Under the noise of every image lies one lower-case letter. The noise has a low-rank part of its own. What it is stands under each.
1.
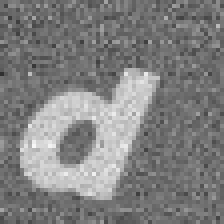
light d
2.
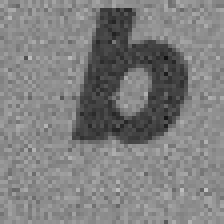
dark b
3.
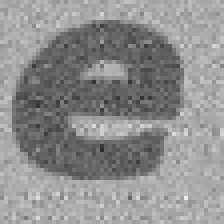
dark e
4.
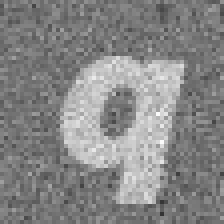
light q
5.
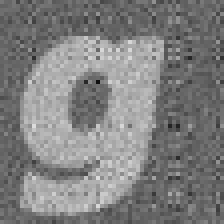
light g
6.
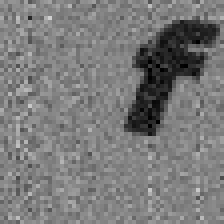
dark f
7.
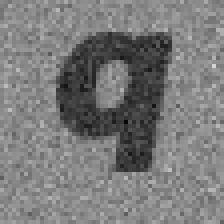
dark q
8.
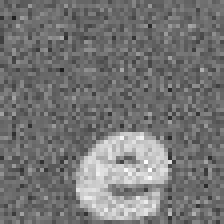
light e, bottom middle
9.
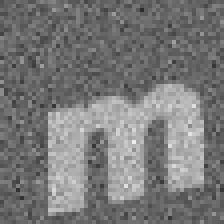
light m
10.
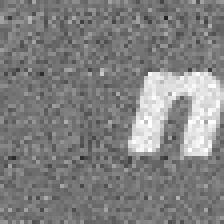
light n, middle right
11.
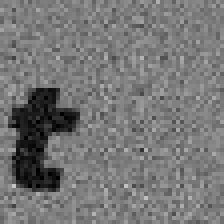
dark t
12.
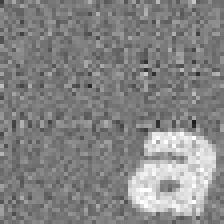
light a, bottom right
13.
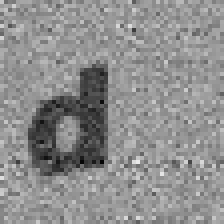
dark d
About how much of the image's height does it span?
half
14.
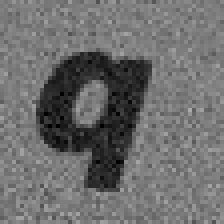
dark q
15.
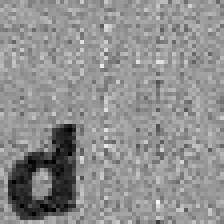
dark d, bottom left
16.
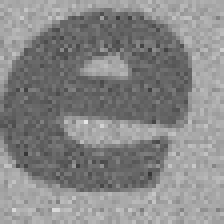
dark e
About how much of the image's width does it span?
nearly all
